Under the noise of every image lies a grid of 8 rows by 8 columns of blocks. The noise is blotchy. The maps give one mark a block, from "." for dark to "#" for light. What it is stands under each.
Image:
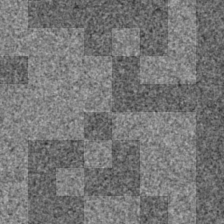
# . . . . . # .
# # # . # . # .
. # # # . # # .
# # # # . . . .
# # # . # # # .
# . . # . # # .
# . # . . # # .
# . . # # . # .
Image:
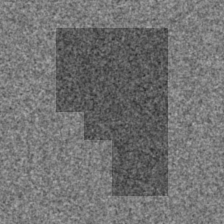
# # # # # # # #
# # . . . . # #
# # . . . . # #
# # . . . . # #
# # # . . . # #
# # # # . . # #
# # # # . . # #
# # # # # # # #
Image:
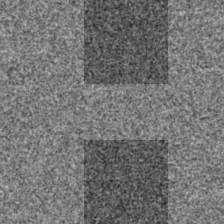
# # # . . . # #
# # # . . . # #
# # # . . . # #
# # # # # # # #
# # # # # # # #
# # # . . . # #
# # # . . . # #
# # # . . . # #
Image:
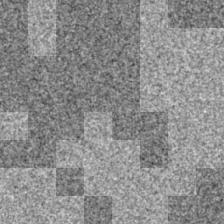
. # . . . # . .
. # . . . # # #
. . . . . # # #
. . . . . # # #
# . . # . . # #
. . # # # . # #
# # . # # # # .
# # # . # # . .
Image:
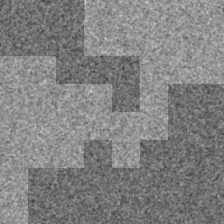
. . . # # # # #
. . . # # # # #
# # . . . # # #
# # # # . # . .
# # # # # # . .
# # # . # . . .
# . . . . . . .
# . . . . . . .
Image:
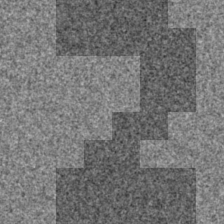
# # . . . . # #
# # . . . . . #
# # # # # . . #
# # # # # . . #
# # # # . . # #
# # # . . # # #
# # . . . . . #
# # . . . . . #
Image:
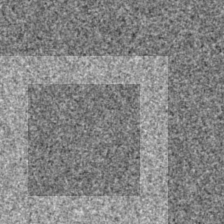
. . . . . . . .
. . . . . . . .
# # # # # # . .
# . . . . # . .
# . . . . # . .
# . . . . # . .
# . . . . # . .
# # # # # # . .
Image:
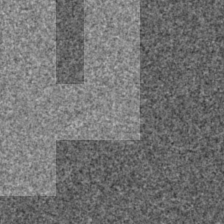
# # . # # . . .
# # . # # . . .
# # . # # . . .
# # # # # . . .
# # # # # . . .
# # . . . . . .
# # . . . . . .
. . . . . . . .
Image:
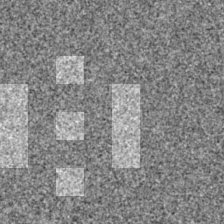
. . . . . . . .
. . . . . . . .
. . # . . . . .
# . . . # . . .
# . # . # . . .
# . . . # . . .
. . # . . . . .
. . . . . . . .
